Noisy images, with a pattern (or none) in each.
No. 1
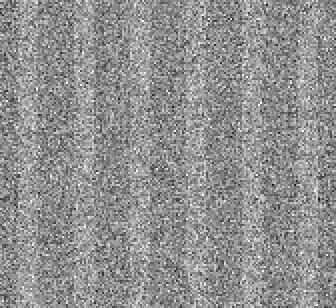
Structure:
vertical stripes
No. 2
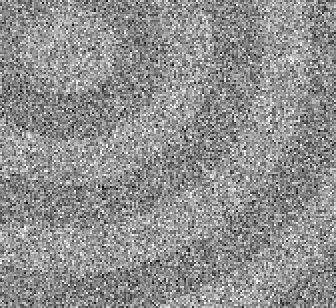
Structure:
rings round one point
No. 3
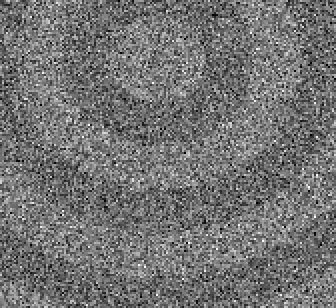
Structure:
rings round one point
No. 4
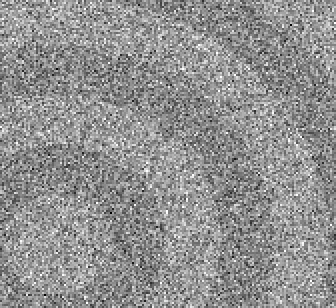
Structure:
rings round one point
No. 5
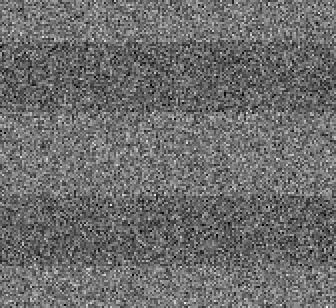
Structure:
horizontal stripes
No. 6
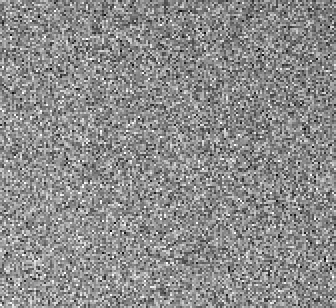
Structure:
a smooth slope
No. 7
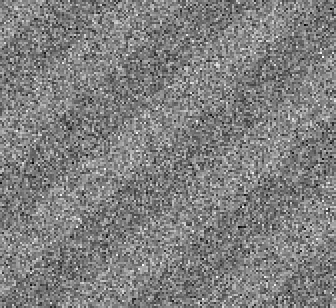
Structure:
diagonal stripes
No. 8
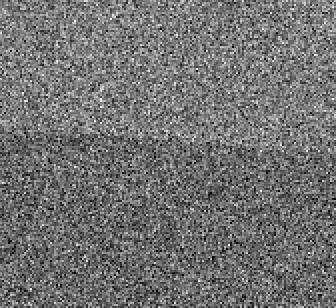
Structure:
a sharp edge
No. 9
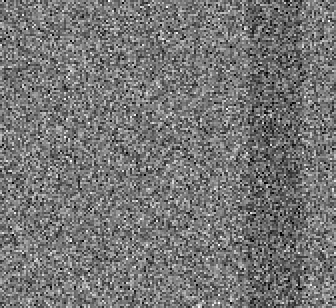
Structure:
one vertical stripe
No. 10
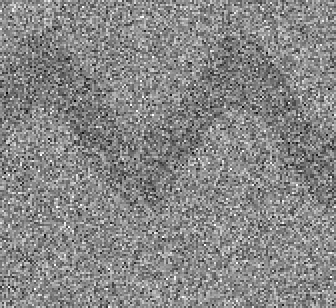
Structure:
a wavy band
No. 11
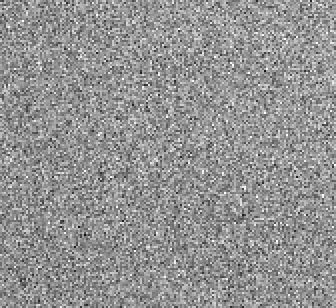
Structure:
a smooth slope
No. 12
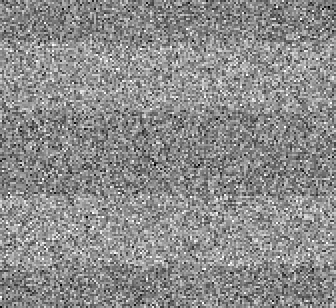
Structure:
horizontal stripes
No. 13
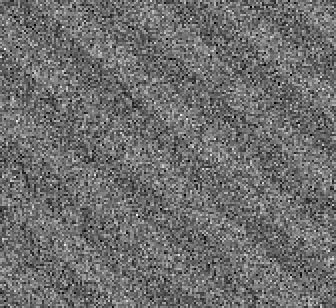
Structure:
diagonal stripes
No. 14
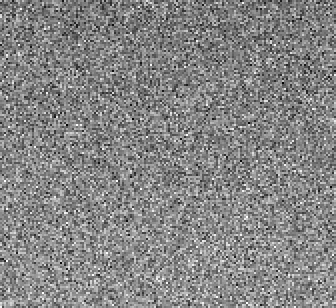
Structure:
a smooth slope
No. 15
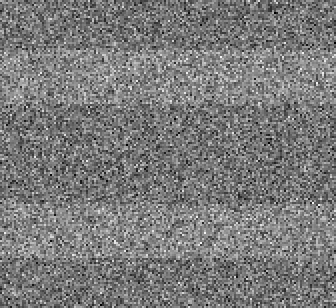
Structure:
horizontal stripes
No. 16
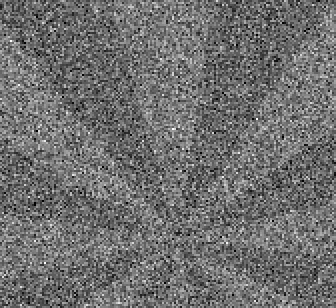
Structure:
spokes from one point
